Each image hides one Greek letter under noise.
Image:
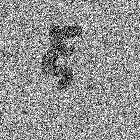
xi
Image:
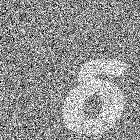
delta
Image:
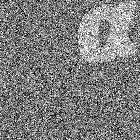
alpha
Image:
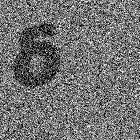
delta
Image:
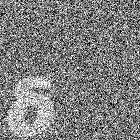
delta
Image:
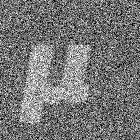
mu
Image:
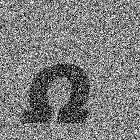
omega
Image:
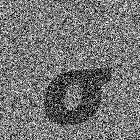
sigma
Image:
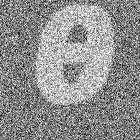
theta
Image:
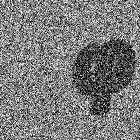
phi
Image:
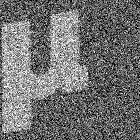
mu
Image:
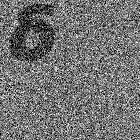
delta
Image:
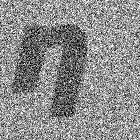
eta
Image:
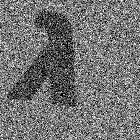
lambda
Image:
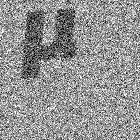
mu
